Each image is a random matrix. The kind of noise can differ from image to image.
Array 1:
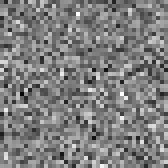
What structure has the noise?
independent entries
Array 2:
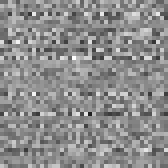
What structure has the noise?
rows of uneven size
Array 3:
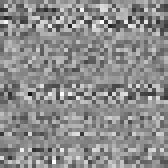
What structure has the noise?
rows of uneven size
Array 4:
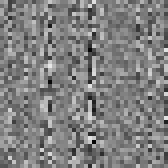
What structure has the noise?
columns of uneven size
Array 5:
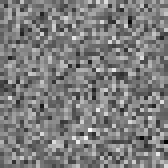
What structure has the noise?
independent entries
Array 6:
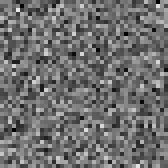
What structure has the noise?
independent entries
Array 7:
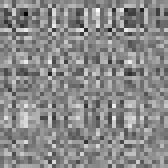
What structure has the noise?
low rank plus noise
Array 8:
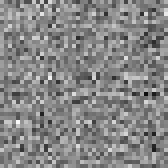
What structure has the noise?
low rank plus noise
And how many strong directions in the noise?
five to eight
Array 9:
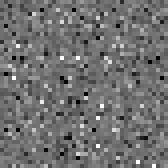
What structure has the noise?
heavy tails
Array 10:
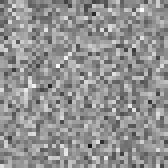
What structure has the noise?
independent entries
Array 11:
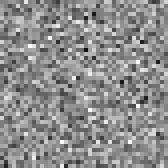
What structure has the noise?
independent entries
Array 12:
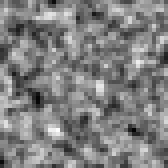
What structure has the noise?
blotchy
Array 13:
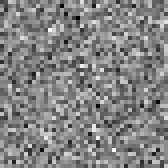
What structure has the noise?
independent entries
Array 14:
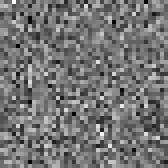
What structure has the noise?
low rank plus noise
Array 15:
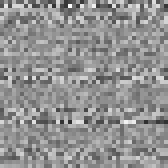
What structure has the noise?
rows of uneven size
